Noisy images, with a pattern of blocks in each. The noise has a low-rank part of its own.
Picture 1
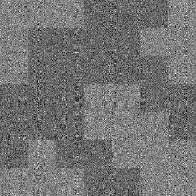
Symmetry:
mirrored about the diagonal from the top left
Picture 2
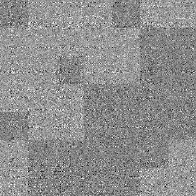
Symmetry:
mirrored about the diagonal from the top left
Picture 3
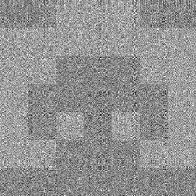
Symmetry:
left and right mirror each other
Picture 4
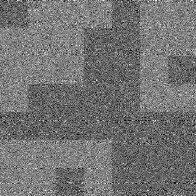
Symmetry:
mirrored about the diagonal from the top left
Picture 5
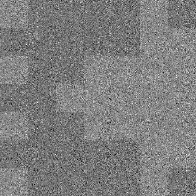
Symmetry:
top and bottom mirror each other
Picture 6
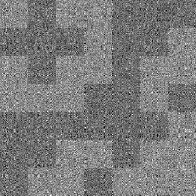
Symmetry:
mirrored about the diagonal from the top left
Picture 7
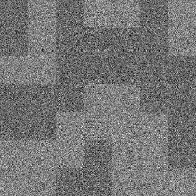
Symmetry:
no symmetry
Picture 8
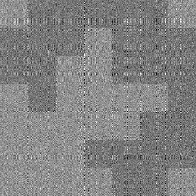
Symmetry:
mirrored about the diagonal from the bottom left
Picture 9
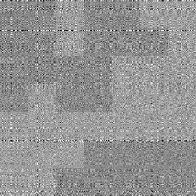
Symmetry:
no symmetry
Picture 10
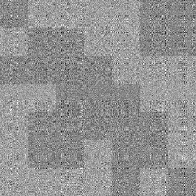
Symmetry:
mirrored about the diagonal from the bottom left
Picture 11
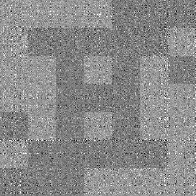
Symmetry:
the same after a half turn
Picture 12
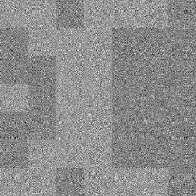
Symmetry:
top and bottom mirror each other
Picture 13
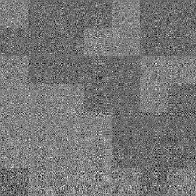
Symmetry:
mirrored about the diagonal from the bottom left
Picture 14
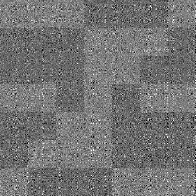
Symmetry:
the same after a half turn
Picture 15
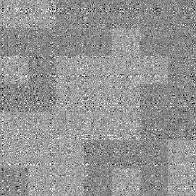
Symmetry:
mirrored about the diagonal from the bottom left
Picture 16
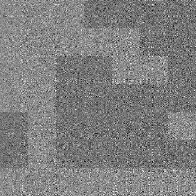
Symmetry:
no symmetry
